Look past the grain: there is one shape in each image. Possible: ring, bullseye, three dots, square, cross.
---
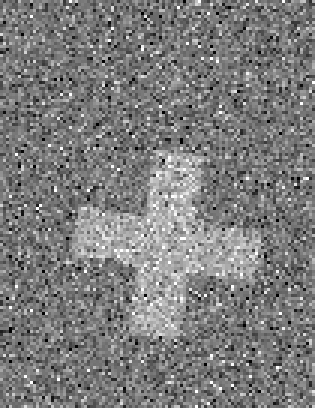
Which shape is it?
cross
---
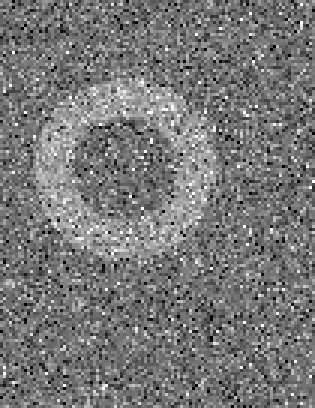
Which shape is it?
ring
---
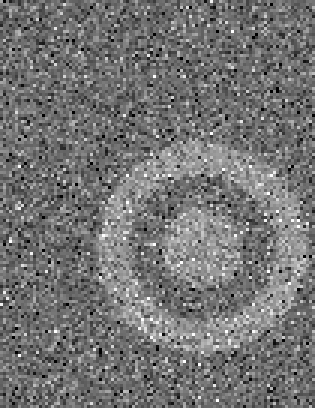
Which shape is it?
bullseye
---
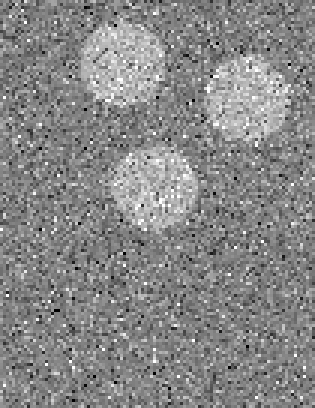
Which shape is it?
three dots
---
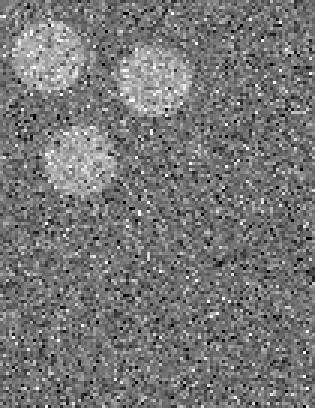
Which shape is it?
three dots
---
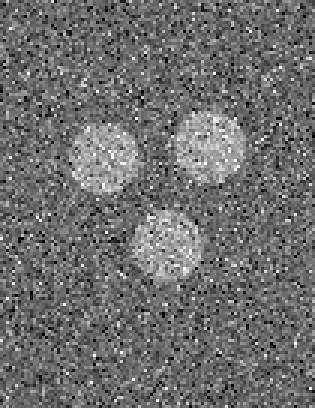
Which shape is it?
three dots
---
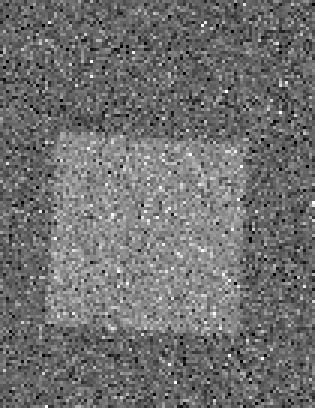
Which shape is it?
square
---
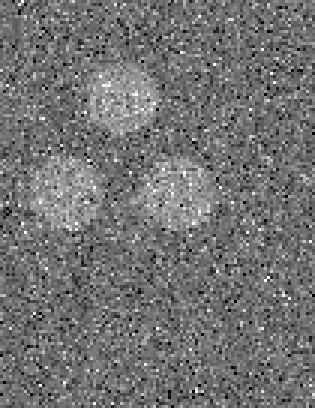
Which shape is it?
three dots
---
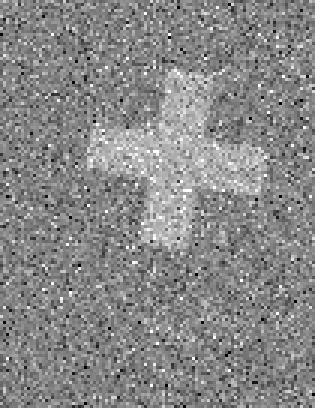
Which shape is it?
cross
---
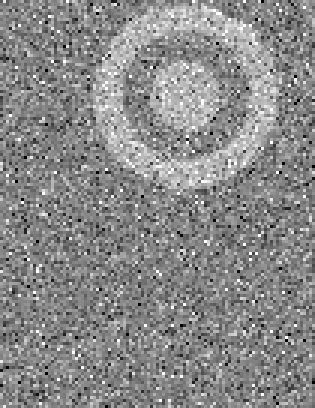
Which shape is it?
bullseye
